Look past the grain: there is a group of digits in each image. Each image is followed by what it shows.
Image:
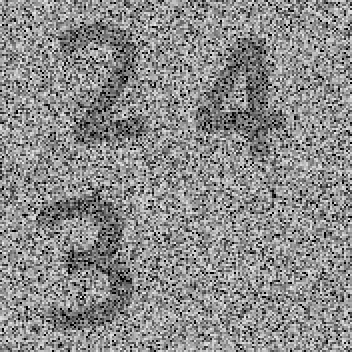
top left: dark 2; top right: dark 4; bottom left: dark 3
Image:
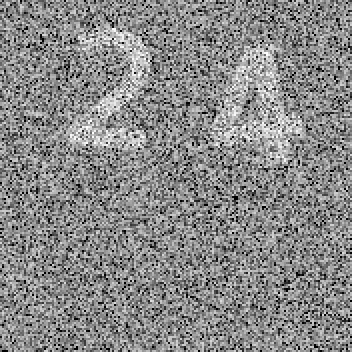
top left: light 2; top right: light 4
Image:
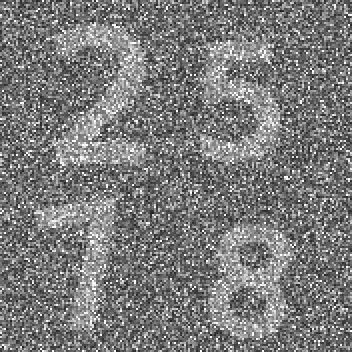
top left: light 2; top right: light 5; bottom left: light 7; bottom right: light 8
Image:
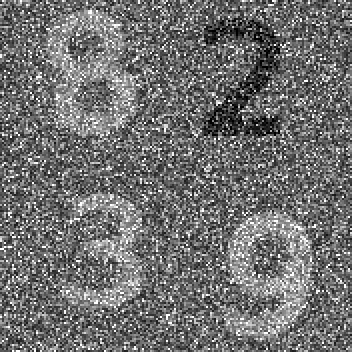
top left: light 8; top right: dark 2; bottom left: light 3; bottom right: light 9
